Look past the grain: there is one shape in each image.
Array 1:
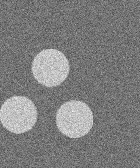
light three dots
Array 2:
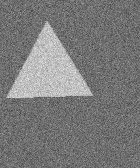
light triangle
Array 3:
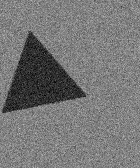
dark triangle
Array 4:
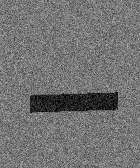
dark bar
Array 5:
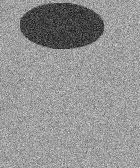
dark ellipse
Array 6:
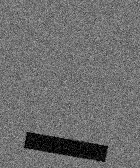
dark bar
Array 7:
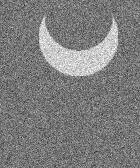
light crescent
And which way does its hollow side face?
up
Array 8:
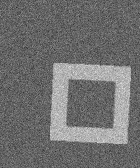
light square frame
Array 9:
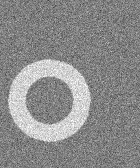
light ring
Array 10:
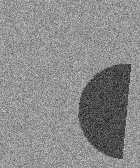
dark half disc
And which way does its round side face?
left
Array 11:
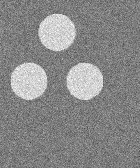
light three dots
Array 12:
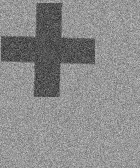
dark cross
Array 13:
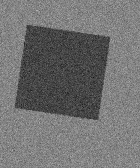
dark square
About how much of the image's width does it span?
two thirds
